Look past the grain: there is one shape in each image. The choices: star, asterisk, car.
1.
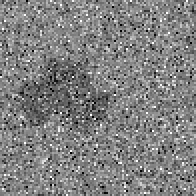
car
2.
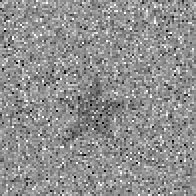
star
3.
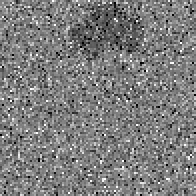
car
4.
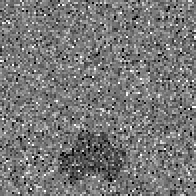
car
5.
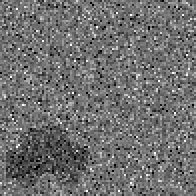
car
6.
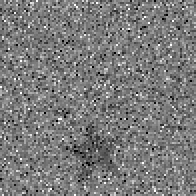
star
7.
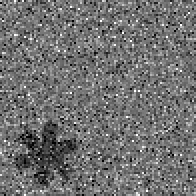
asterisk
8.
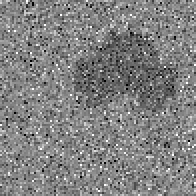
car
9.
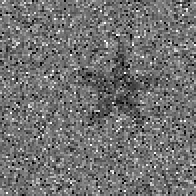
star
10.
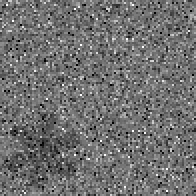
asterisk
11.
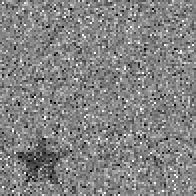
star
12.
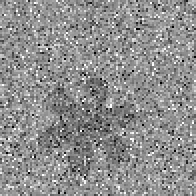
asterisk
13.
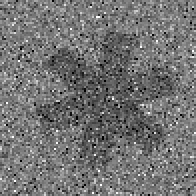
asterisk
